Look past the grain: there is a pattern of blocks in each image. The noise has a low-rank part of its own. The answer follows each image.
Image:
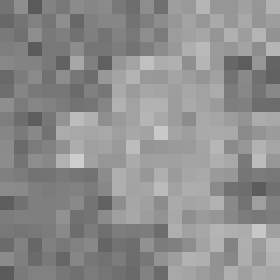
top and bottom mirror each other
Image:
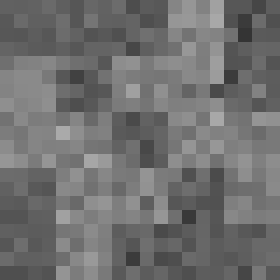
the same after a half turn
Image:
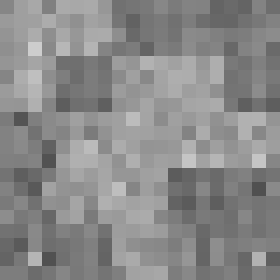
mirrored about the diagonal from the top left
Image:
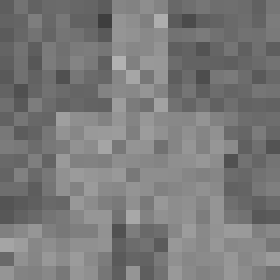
left and right mirror each other
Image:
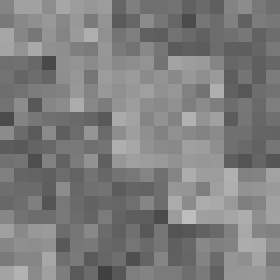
mirrored about the diagonal from the bottom left
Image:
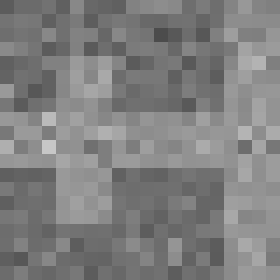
top and bottom mirror each other
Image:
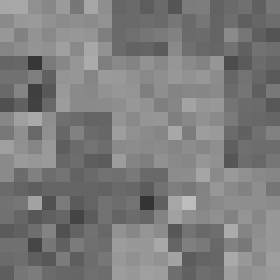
mirrored about the diagonal from the bottom left
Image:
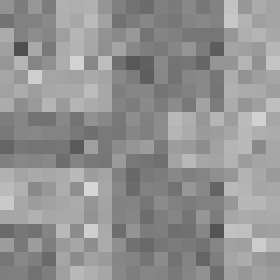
top and bottom mirror each other
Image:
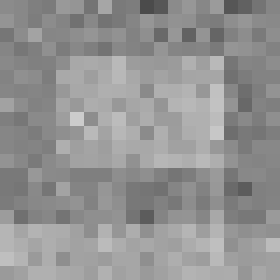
left and right mirror each other
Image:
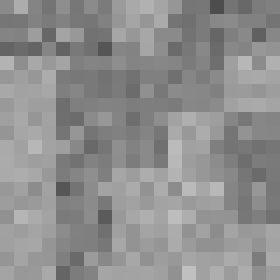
no symmetry
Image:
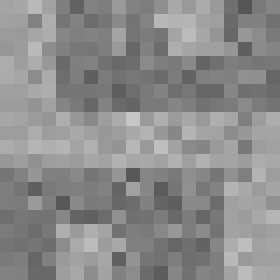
the same after a half turn
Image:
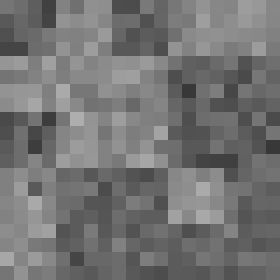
mirrored about the diagonal from the top left
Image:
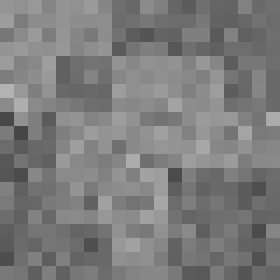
mirrored about the diagonal from the top left
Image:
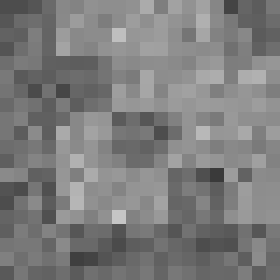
mirrored about the diagonal from the bottom left
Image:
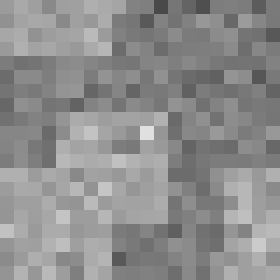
mirrored about the diagonal from the bottom left
